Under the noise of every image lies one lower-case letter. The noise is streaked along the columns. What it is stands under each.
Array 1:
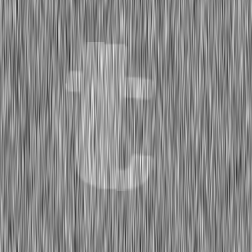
light t
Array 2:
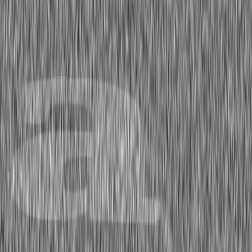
light a
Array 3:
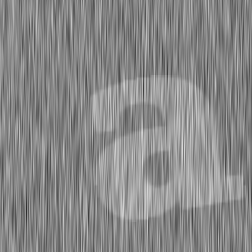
light a
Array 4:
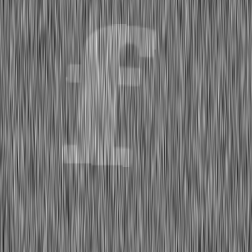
light f
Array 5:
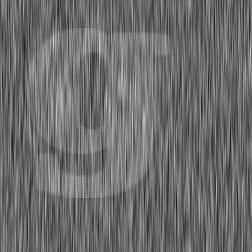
light g
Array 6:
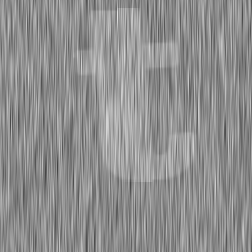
light t
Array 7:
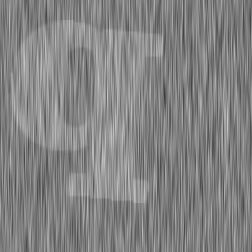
light q
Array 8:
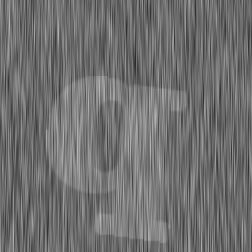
light q
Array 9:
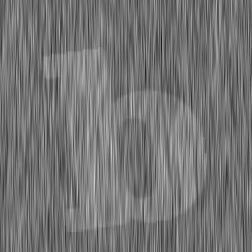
light b
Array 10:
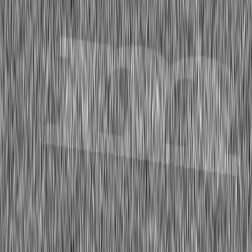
light m
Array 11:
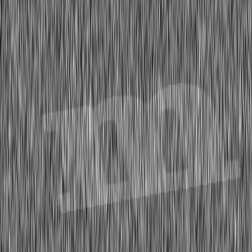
light m
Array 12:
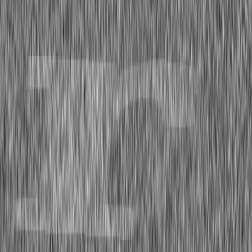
light r
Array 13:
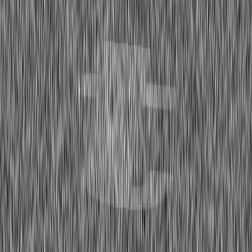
light t
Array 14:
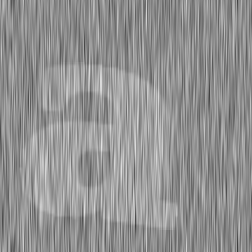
light a
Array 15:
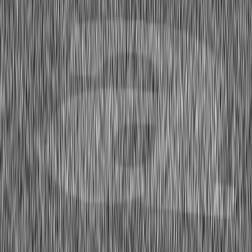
light a
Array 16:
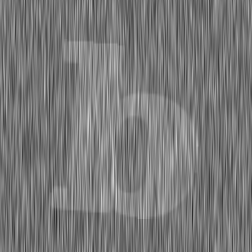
light b
